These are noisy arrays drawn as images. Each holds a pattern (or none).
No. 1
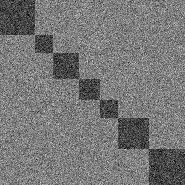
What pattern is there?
blocks along the diagonal
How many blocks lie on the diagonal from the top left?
7
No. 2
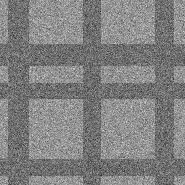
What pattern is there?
bands of rows crossing bands of columns
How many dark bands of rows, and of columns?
3 and 3
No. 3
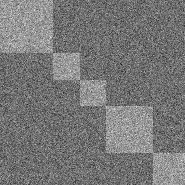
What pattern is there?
blocks along the diagonal
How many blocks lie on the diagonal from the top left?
5
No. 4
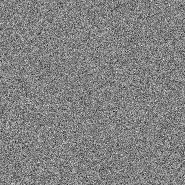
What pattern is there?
only noise
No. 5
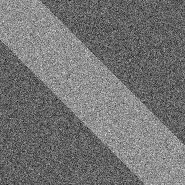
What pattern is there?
a diagonal band
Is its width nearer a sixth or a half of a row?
a half
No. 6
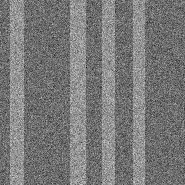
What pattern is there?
bands of columns
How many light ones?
4
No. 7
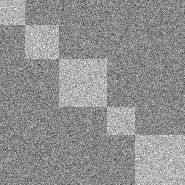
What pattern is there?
blocks along the diagonal
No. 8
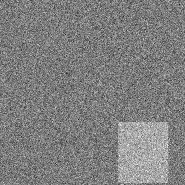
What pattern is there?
one block
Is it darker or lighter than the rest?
lighter
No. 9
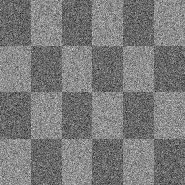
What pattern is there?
a checkerboard
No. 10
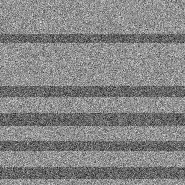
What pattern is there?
bands of rows
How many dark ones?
5
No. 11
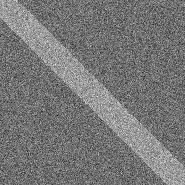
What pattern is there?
a diagonal band
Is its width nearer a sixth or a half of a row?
a sixth
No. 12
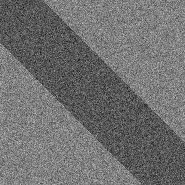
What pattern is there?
a diagonal band
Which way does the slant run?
top left to bottom right
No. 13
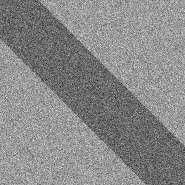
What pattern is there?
a diagonal band
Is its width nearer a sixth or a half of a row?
a half
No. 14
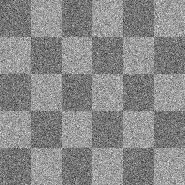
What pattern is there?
a checkerboard
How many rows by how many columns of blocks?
5 by 6
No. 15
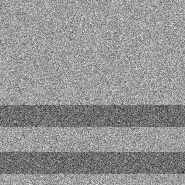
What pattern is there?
bands of rows
